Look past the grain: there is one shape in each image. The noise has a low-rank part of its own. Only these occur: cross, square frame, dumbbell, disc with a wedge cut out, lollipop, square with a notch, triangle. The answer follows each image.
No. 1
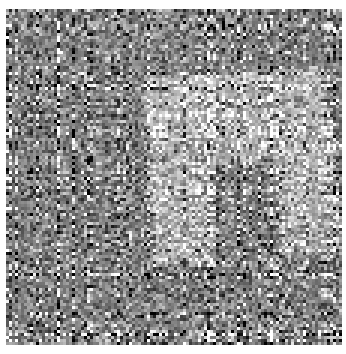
square with a notch
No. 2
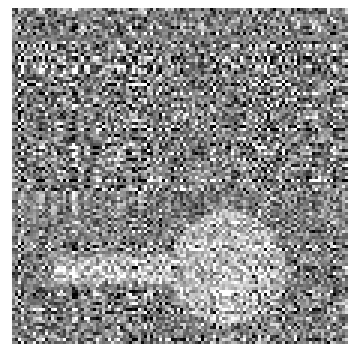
lollipop
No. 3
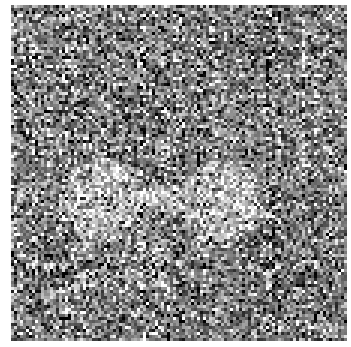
dumbbell
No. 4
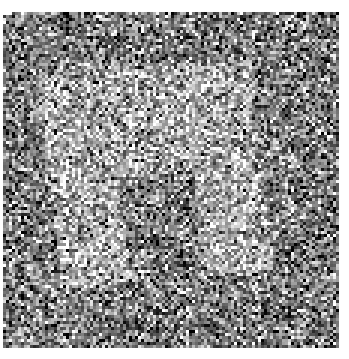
square with a notch
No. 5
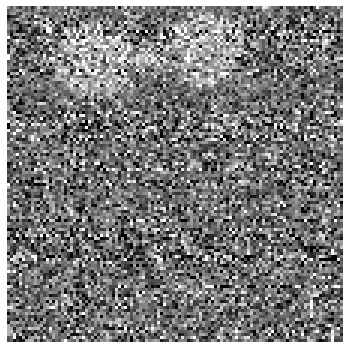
dumbbell
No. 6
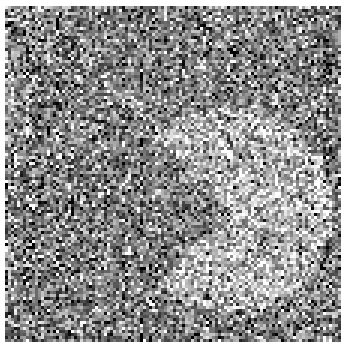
disc with a wedge cut out
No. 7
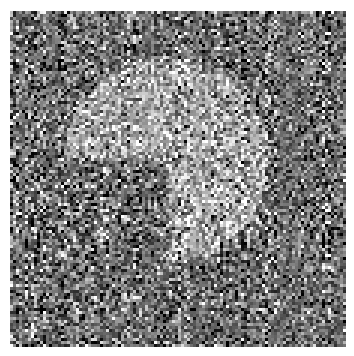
disc with a wedge cut out
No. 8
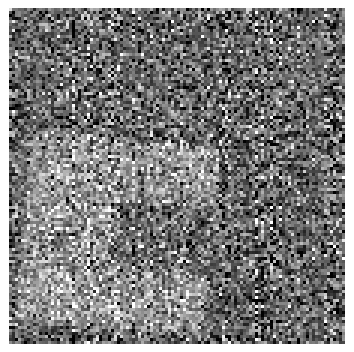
square with a notch
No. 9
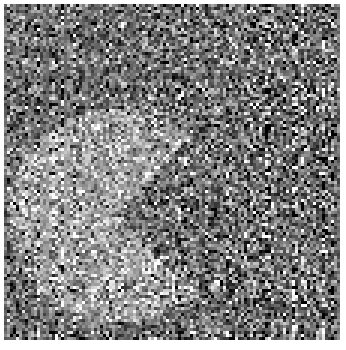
disc with a wedge cut out
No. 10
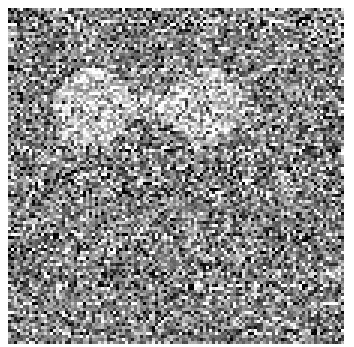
dumbbell
